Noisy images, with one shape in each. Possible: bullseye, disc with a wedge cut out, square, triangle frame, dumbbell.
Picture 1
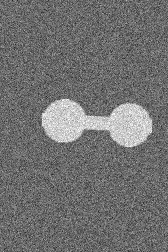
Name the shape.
dumbbell
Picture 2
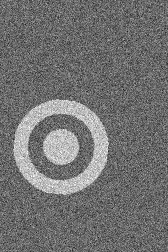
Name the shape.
bullseye
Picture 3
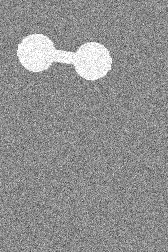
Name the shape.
dumbbell
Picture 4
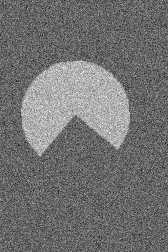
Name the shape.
disc with a wedge cut out
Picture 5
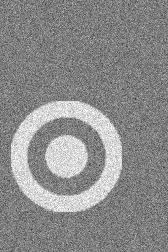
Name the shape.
bullseye
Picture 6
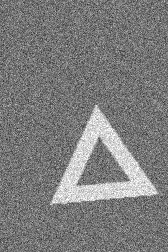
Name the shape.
triangle frame
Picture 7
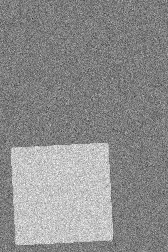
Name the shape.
square
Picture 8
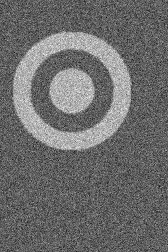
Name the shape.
bullseye
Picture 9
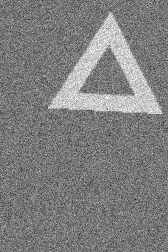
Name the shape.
triangle frame
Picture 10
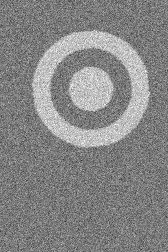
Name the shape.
bullseye
